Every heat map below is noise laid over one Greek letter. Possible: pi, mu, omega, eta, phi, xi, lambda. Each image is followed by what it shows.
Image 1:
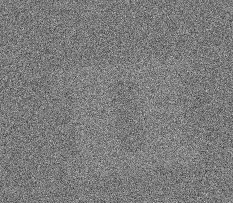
pi
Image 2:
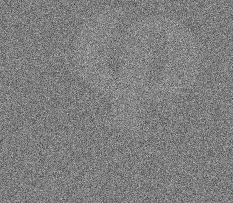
phi
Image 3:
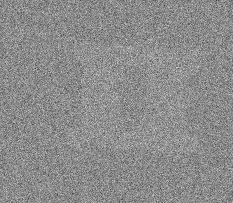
pi
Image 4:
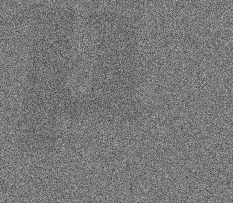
mu
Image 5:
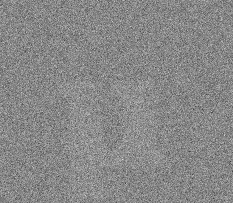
mu
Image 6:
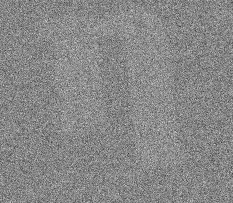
eta
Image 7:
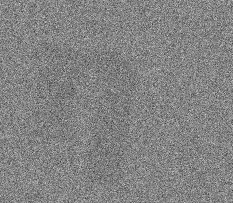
eta
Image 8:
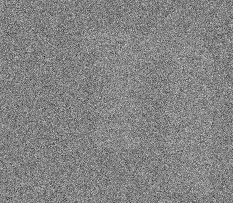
eta
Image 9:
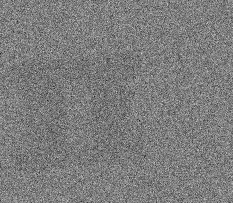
pi
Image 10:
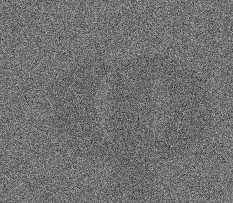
phi
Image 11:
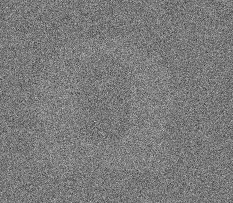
omega
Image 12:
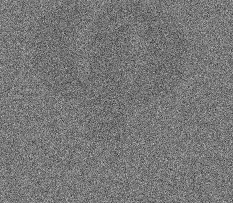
phi
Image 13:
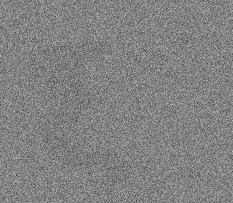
xi
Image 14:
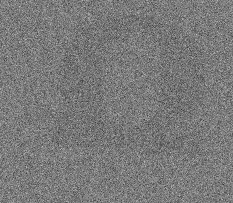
omega
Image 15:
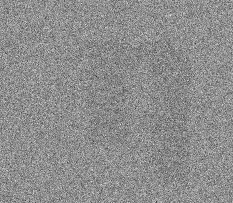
eta
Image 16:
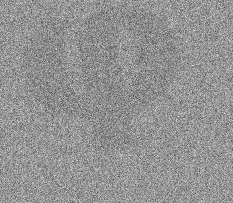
phi
